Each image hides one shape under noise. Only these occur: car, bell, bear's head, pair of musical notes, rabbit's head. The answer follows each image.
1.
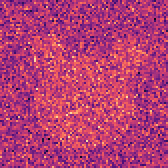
bear's head
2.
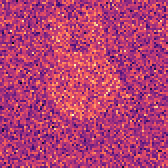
rabbit's head
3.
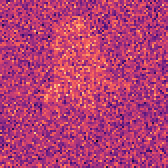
bell
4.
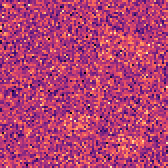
pair of musical notes
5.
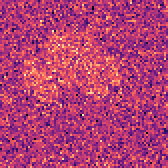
car
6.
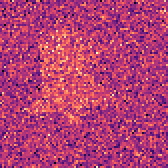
bell
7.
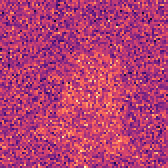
bell
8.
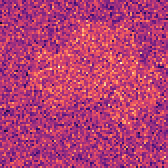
car
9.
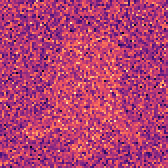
bell
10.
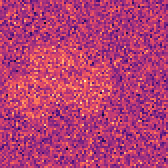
car
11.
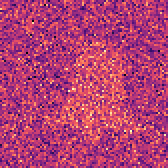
bell
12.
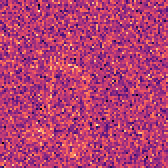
pair of musical notes
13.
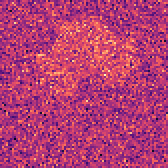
car
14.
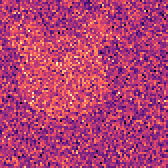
bear's head
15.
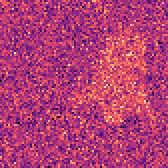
bell
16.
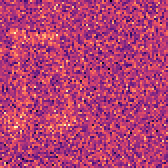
pair of musical notes
